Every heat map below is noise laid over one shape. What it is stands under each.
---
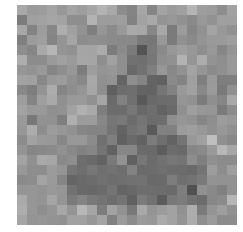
dark chess pawn
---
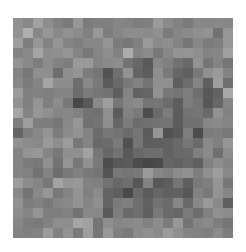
dark chess queen
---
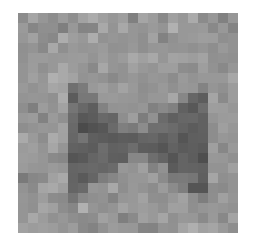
dark bow tie
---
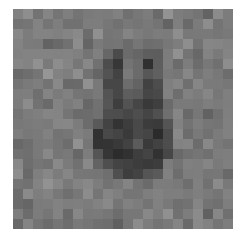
dark rabbit's head
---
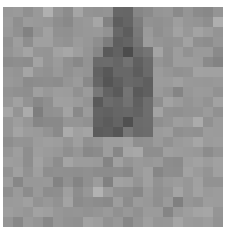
dark bottle
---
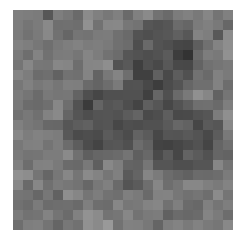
dark club
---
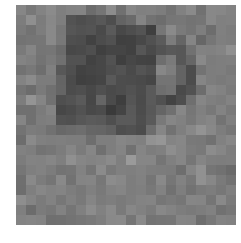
dark cup
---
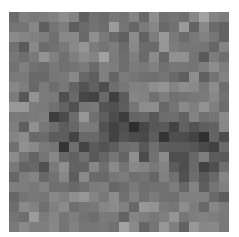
dark key
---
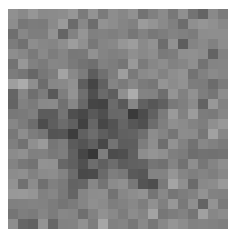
dark star
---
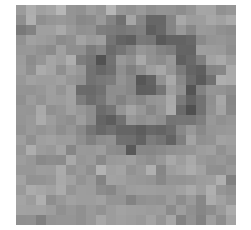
dark gear
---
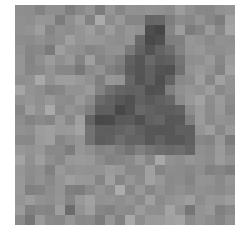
dark chess pawn
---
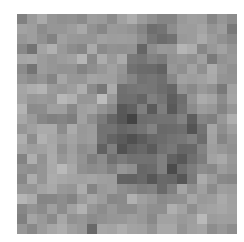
dark pear
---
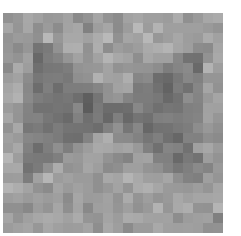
dark bow tie
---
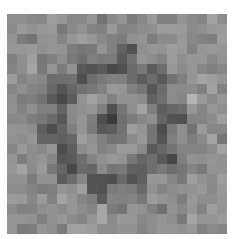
dark gear
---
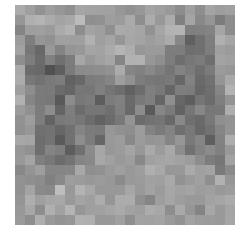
dark bow tie
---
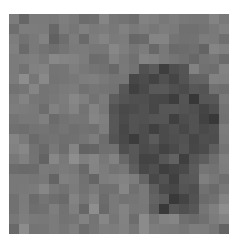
dark light bulb
